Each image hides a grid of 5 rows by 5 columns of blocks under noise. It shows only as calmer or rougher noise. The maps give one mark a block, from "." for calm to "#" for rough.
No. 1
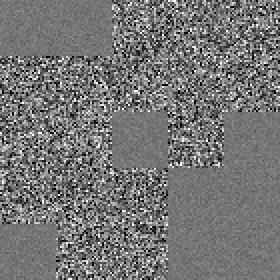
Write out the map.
. . # # #
# # # # #
# # . # .
# # # . .
. # # . .
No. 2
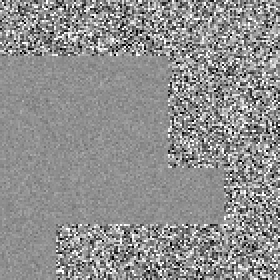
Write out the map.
# # # # #
. . . # #
. . . # #
. . . . #
. # # # #
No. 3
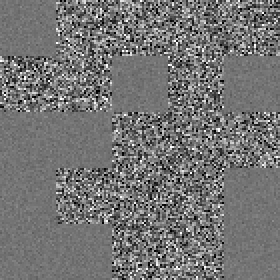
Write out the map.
. # # # #
# # . # .
. . # # #
. # # # .
. . # # .
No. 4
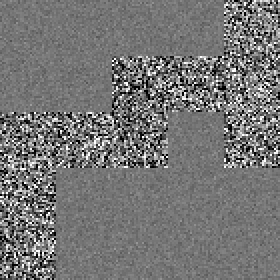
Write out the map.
. . . . #
. . # # #
# # # . #
# . . . .
# . . . .
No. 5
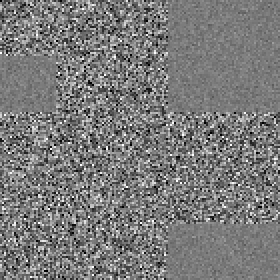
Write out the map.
# # # . .
. # # . .
# # # # #
# # # # #
# # # . .
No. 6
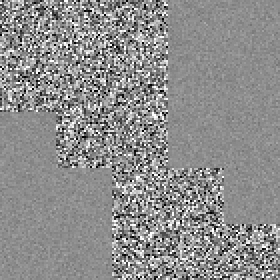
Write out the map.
# # # . .
# # # . .
. # # . .
. . # # .
. . # # #
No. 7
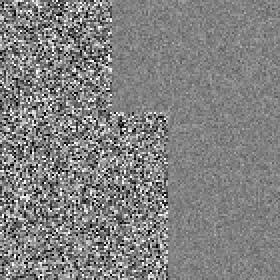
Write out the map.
# # . . .
# # . . .
# # # . .
# # # . .
# # # . .
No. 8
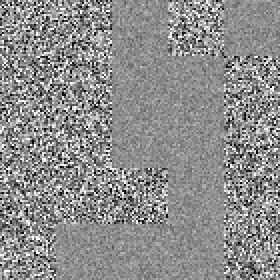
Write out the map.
# # . # .
# # . . #
# # . . #
# # # . #
# . . . #
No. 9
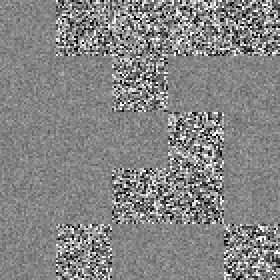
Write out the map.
. # # # #
. . # . .
. . . # .
. . # # .
. # . . #
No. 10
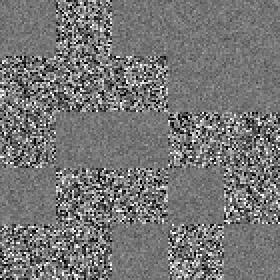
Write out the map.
. # . . .
# # # . .
# . . # #
. # # . #
# # . # .
